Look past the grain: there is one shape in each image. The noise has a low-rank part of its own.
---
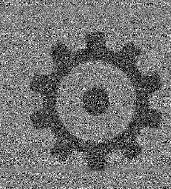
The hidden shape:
gear
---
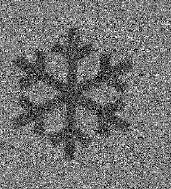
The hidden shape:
snowflake
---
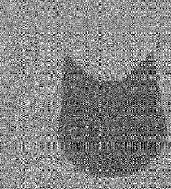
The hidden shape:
cat's head
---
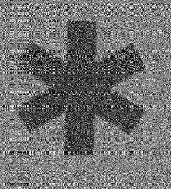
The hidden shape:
asterisk
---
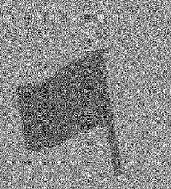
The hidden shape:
flag
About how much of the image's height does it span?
two thirds
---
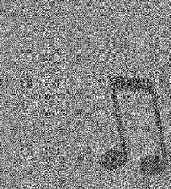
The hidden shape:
pair of musical notes
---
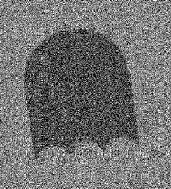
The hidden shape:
ghost
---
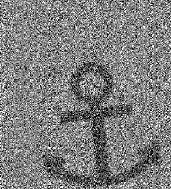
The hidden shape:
anchor
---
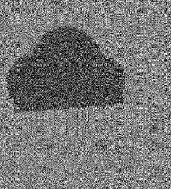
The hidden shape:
cloud
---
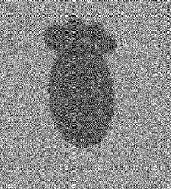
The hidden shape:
footprint
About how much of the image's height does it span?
two thirds
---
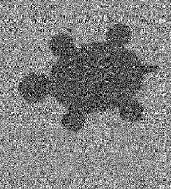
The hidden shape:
turtle
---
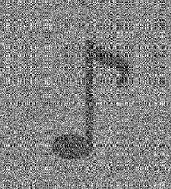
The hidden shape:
musical note
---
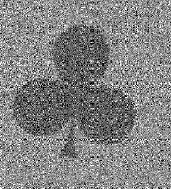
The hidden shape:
club
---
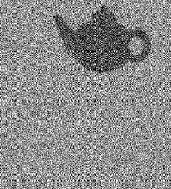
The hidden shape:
teapot
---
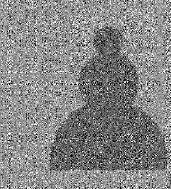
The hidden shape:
chess pawn
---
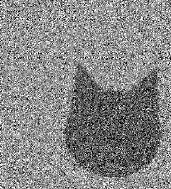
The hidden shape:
cat's head
